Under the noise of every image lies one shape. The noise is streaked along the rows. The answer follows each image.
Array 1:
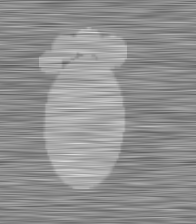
footprint
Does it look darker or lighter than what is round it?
lighter
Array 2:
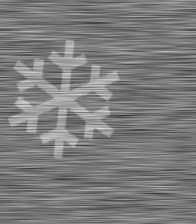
snowflake
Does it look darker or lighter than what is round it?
lighter
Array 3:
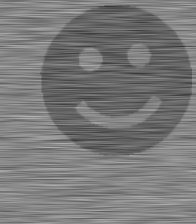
smiling face
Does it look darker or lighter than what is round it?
darker
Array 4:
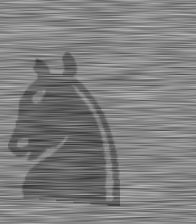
chess knight
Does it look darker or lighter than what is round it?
darker
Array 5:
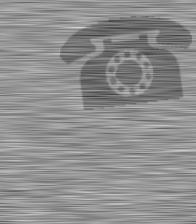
telephone
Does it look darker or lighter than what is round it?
darker
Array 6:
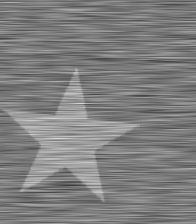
star
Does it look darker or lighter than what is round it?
lighter
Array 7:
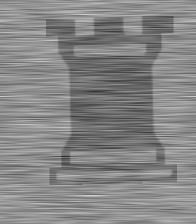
chess rook
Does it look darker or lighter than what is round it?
darker
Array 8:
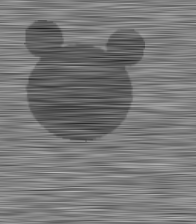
bear's head
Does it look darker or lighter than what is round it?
darker
